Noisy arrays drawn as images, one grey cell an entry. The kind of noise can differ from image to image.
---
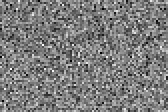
independent entries
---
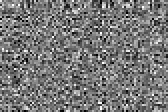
low rank plus noise
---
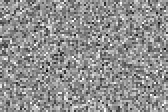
independent entries
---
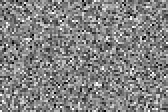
independent entries
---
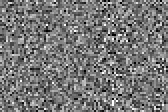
low rank plus noise
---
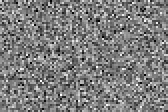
independent entries
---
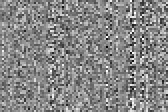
columns of uneven size
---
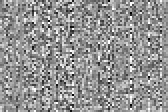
columns of uneven size
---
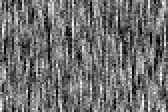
streaked along the columns
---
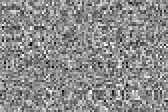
low rank plus noise
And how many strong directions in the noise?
three or four
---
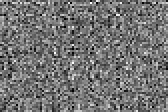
low rank plus noise
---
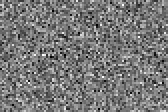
independent entries
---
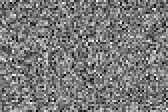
low rank plus noise
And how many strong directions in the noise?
five to eight
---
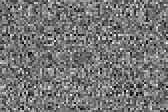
low rank plus noise
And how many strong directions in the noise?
two
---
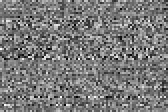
rows of uneven size
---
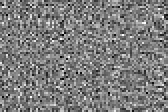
low rank plus noise
